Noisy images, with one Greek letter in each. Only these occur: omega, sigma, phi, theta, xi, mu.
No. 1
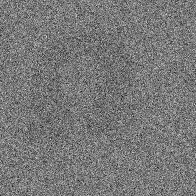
omega
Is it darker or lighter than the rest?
darker
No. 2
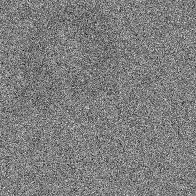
omega
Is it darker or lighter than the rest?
darker
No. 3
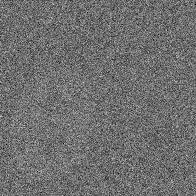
theta
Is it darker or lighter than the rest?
lighter
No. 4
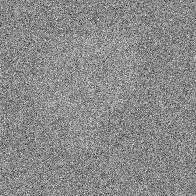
phi
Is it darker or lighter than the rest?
lighter
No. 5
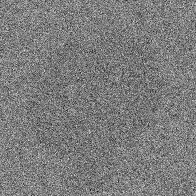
phi
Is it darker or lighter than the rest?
darker
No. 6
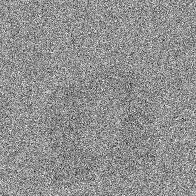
omega
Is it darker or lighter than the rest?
darker
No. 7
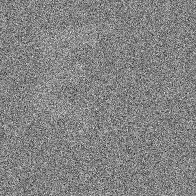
xi
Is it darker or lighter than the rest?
lighter
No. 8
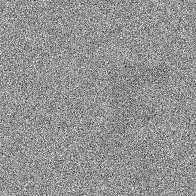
xi
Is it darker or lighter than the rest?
darker
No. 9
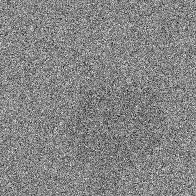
phi
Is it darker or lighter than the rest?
darker
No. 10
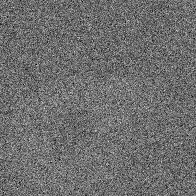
sigma
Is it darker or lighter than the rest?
lighter
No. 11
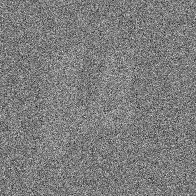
mu
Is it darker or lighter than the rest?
lighter
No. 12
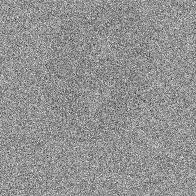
theta
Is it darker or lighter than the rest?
darker
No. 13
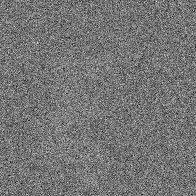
xi
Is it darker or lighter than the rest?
lighter
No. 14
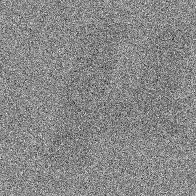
mu
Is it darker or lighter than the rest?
darker
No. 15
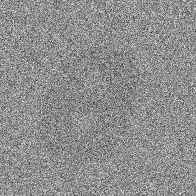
theta
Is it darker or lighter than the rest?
darker
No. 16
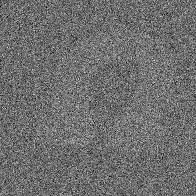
omega
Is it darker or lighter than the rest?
lighter
